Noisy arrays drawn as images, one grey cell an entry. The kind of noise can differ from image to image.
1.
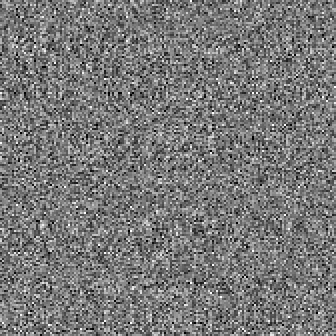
low rank plus noise
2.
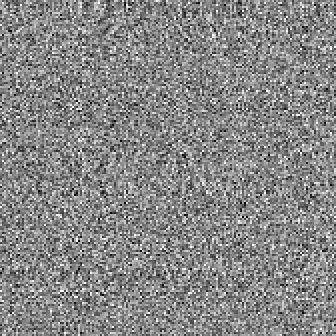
low rank plus noise
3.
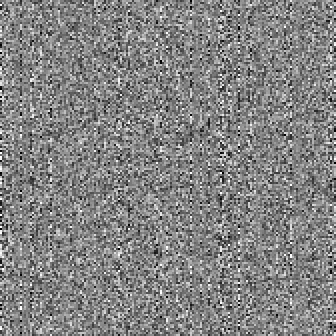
columns of uneven size
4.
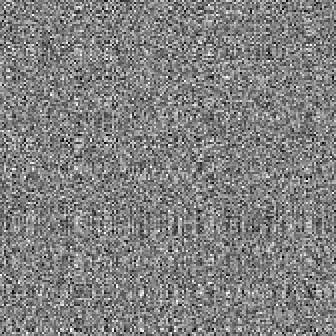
low rank plus noise
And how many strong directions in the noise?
one
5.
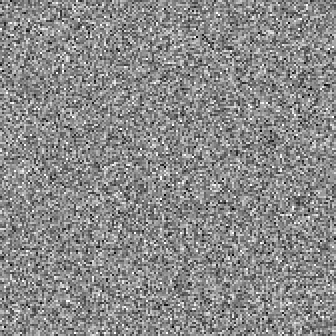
independent entries
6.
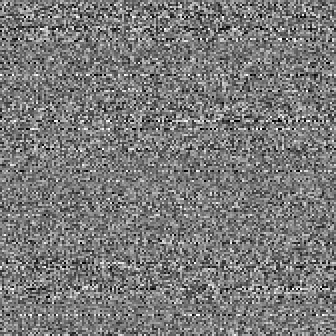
rows of uneven size
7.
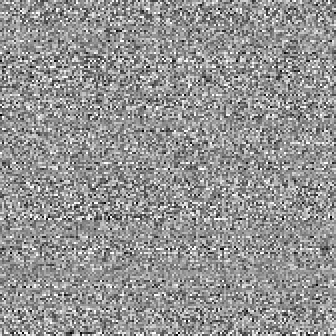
rows of uneven size
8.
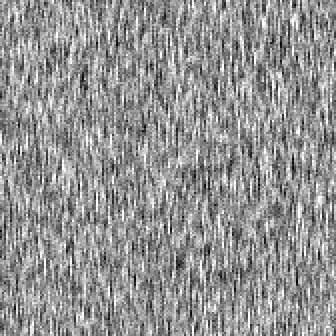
streaked along the columns
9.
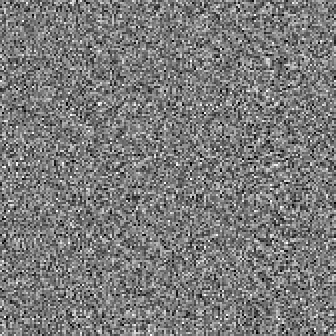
low rank plus noise
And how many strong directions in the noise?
three or four
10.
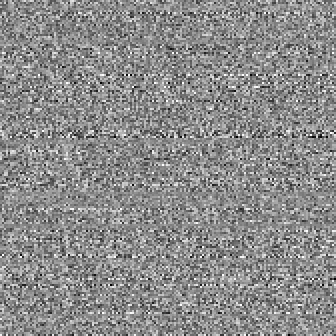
rows of uneven size
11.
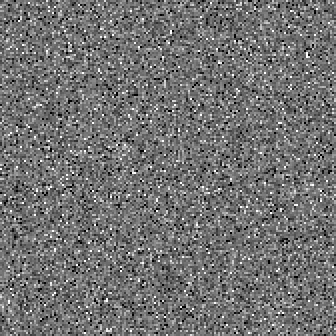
heavy tails
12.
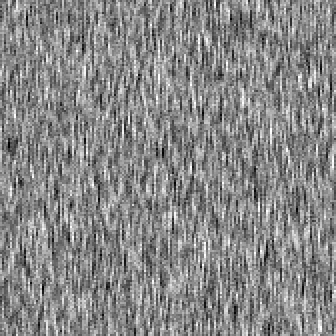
streaked along the columns
